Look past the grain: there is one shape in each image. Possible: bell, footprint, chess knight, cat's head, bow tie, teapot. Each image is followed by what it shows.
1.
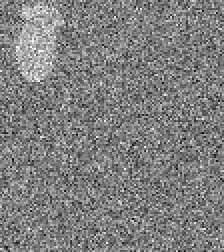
footprint
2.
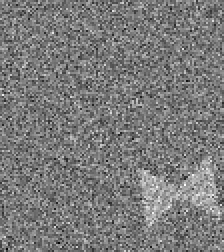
bow tie
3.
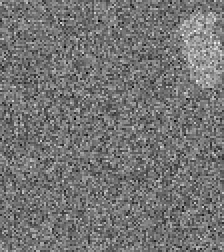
footprint
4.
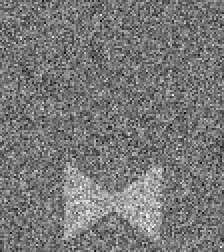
bow tie
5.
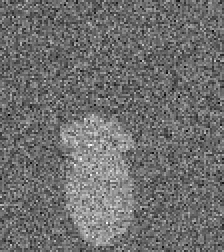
footprint
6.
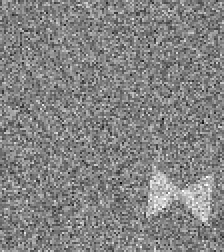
bow tie
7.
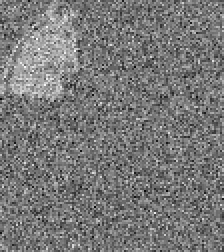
chess knight
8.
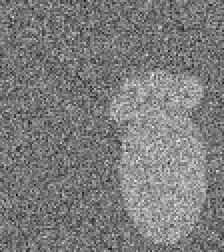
footprint
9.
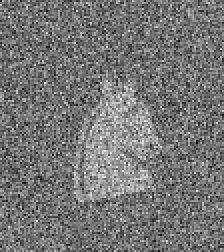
chess knight
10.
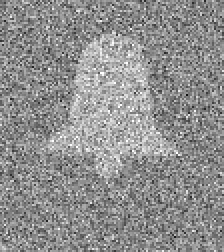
bell
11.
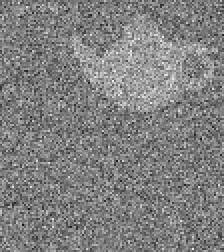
teapot
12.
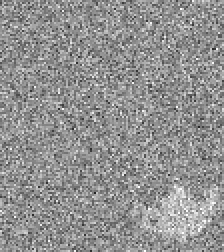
teapot
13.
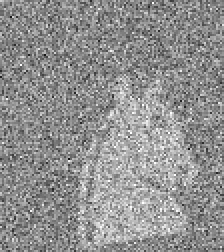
chess knight
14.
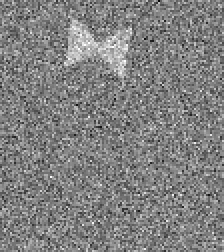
bow tie
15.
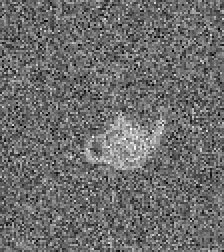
teapot
